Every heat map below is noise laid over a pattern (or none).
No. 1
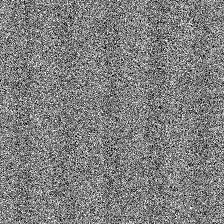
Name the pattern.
vertical stripes
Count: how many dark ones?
5
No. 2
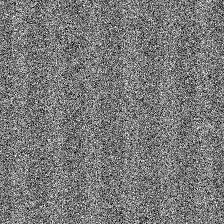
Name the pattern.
vertical stripes
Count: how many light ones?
6
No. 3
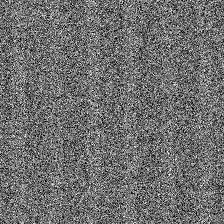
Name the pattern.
vertical stripes
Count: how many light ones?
6
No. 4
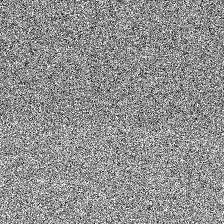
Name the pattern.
a sharp edge
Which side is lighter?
bottom
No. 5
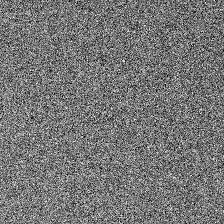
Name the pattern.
a smooth slope
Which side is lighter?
bottom left
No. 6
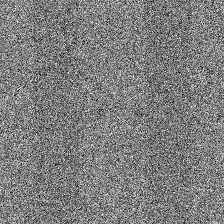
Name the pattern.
vertical stripes
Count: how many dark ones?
2
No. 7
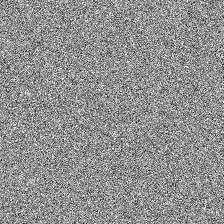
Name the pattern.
only noise
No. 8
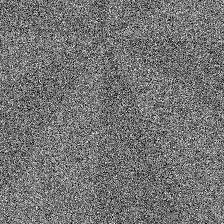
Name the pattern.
spokes from one point
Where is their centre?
top middle
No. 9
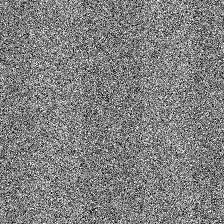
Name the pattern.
vertical stripes
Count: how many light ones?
2
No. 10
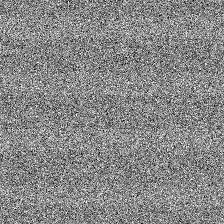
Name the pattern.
horizontal stripes
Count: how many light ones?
4
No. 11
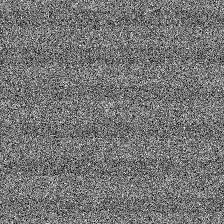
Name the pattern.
horizontal stripes
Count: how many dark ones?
6
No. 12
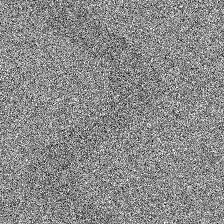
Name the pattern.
a wavy band
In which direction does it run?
top to bottom
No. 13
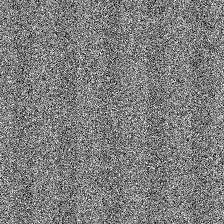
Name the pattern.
vertical stripes
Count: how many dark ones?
5
